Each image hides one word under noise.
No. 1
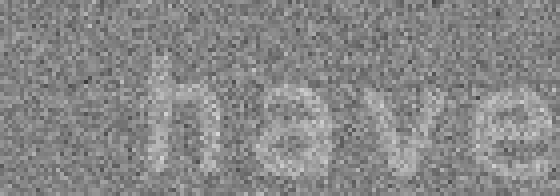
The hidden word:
have
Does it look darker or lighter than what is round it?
lighter
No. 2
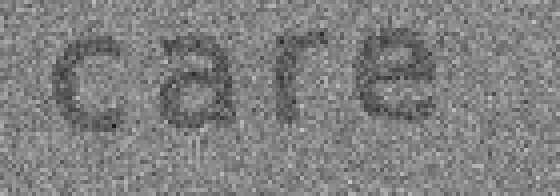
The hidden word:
care
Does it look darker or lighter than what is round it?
darker
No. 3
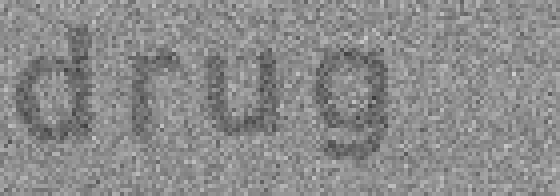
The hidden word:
drug
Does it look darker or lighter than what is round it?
darker
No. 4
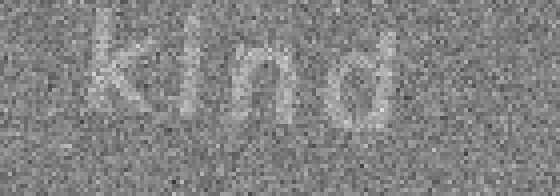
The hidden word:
kind
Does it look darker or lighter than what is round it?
lighter
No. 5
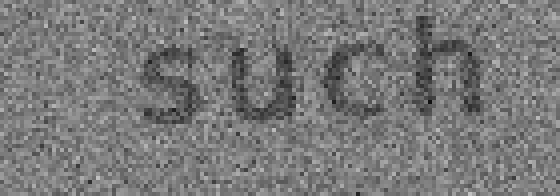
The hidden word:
such
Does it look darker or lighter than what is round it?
darker
